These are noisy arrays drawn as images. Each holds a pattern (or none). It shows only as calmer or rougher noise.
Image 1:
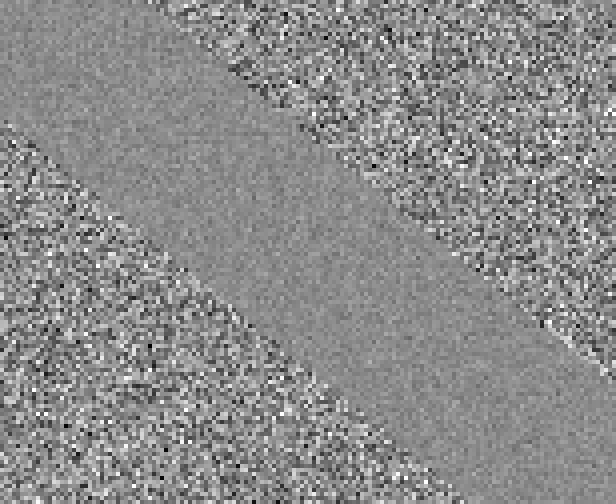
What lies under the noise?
a diagonal band
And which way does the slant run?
top left to bottom right
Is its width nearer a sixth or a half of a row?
a half
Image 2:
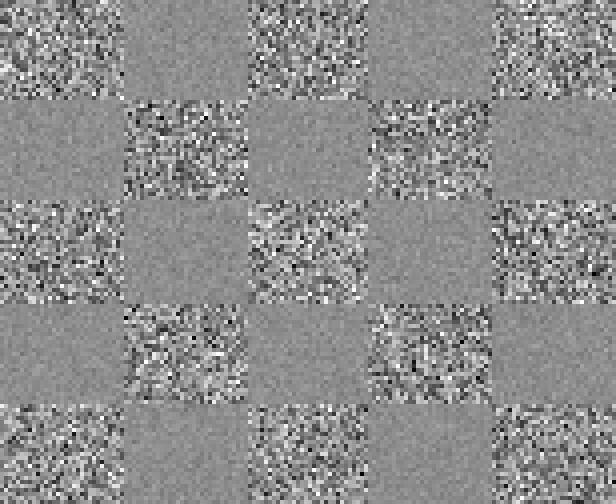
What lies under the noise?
a checkerboard
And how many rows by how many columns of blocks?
5 by 5
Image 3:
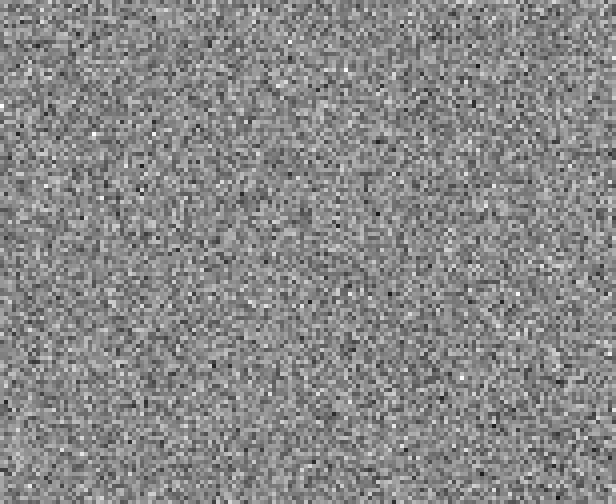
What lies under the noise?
only noise
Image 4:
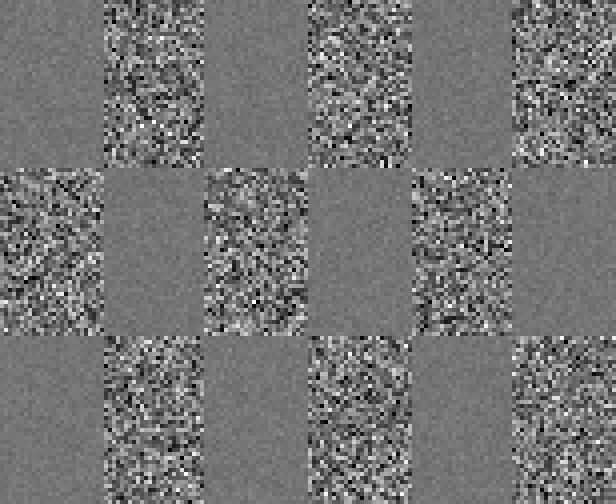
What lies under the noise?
a checkerboard
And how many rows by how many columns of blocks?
3 by 6
